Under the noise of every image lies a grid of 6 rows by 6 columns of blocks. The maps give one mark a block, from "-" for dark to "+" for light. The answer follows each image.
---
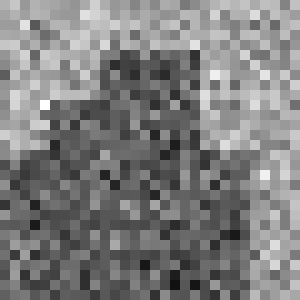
++++++
++--++
+---++
-----+
-----+
-----+
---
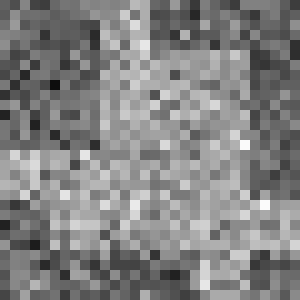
--+---
--+++-
--+++-
+++++-
-+++++
----+-
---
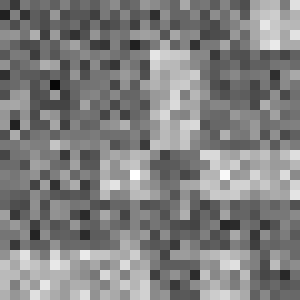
-----+
---+--
---+--
--+-++
------
+++-+-
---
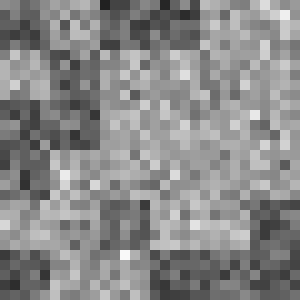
-+--++
+-++++
--++++
-+++++
++-++-
-++---
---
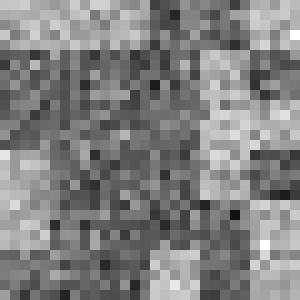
+++--+
----+-
----++
+---+-
+----+
---+-+
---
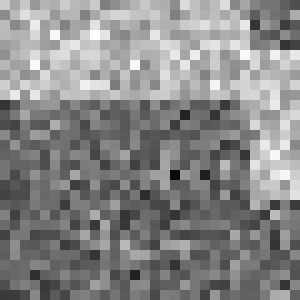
+++++-
++++++
-----+
-----+
------
------
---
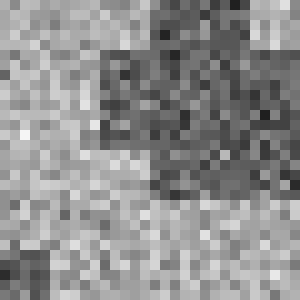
+++--+
++----
++----
+++---
++++++
-+++++
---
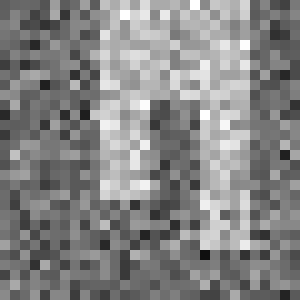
--+++-
--+++-
--+-+-
--+-+-
----+-
------
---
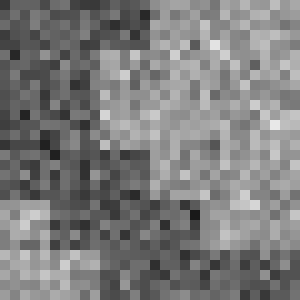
---+++
--++++
--++++
---+++
+---++
++----
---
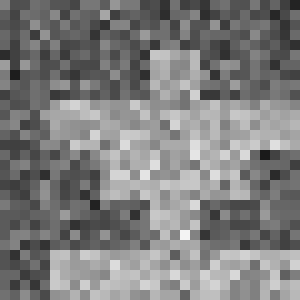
------
---+--
-+++++
--+++-
---+--
-+++++
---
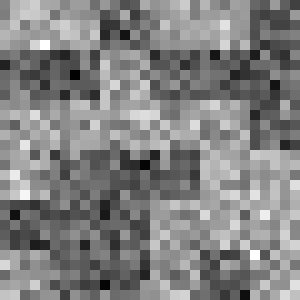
++-++-
--+---
+++++-
+---++
---+++
+--+-+
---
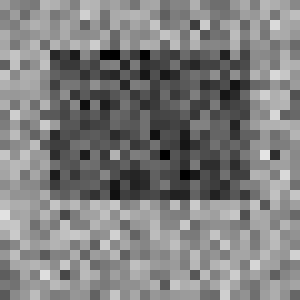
++++++
+----+
+----+
+----+
++++++
++++++
